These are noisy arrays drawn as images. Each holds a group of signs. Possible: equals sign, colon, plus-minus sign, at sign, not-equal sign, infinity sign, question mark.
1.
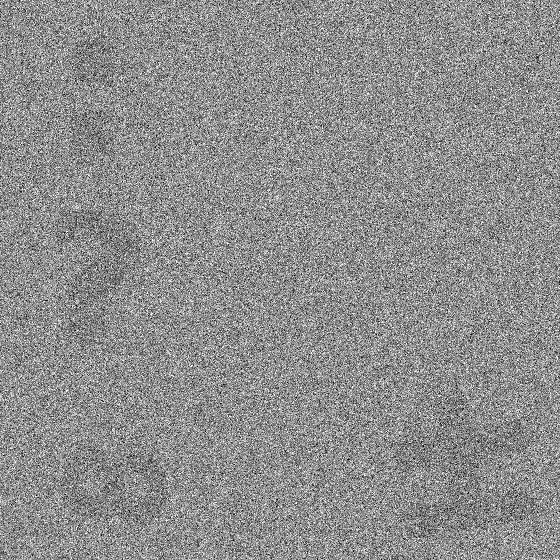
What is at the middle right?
nothing
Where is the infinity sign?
bottom left
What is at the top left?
colon
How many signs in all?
4
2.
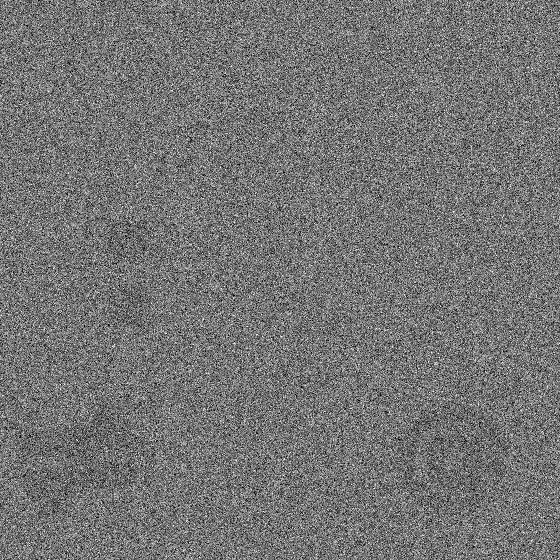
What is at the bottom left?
not-equal sign
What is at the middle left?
colon
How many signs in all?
3
